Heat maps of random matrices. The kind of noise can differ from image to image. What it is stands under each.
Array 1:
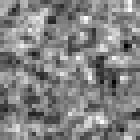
blotchy
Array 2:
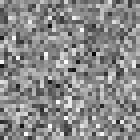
independent entries
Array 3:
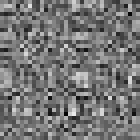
low rank plus noise
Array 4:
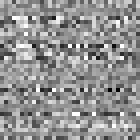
rows of uneven size
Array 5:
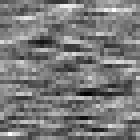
streaked along the rows
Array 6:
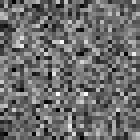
low rank plus noise
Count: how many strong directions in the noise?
five to eight
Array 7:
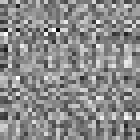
low rank plus noise
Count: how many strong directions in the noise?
one
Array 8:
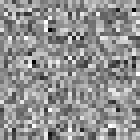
low rank plus noise
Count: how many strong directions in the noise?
three or four
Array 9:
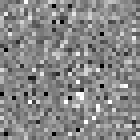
heavy tails
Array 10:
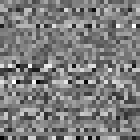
rows of uneven size
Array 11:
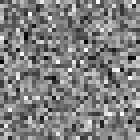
independent entries
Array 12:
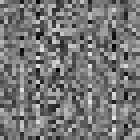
columns of uneven size
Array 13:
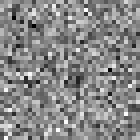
independent entries
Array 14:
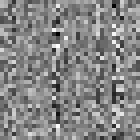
columns of uneven size
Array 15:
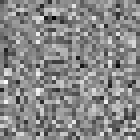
low rank plus noise
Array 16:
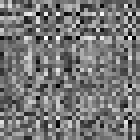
low rank plus noise
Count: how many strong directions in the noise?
one
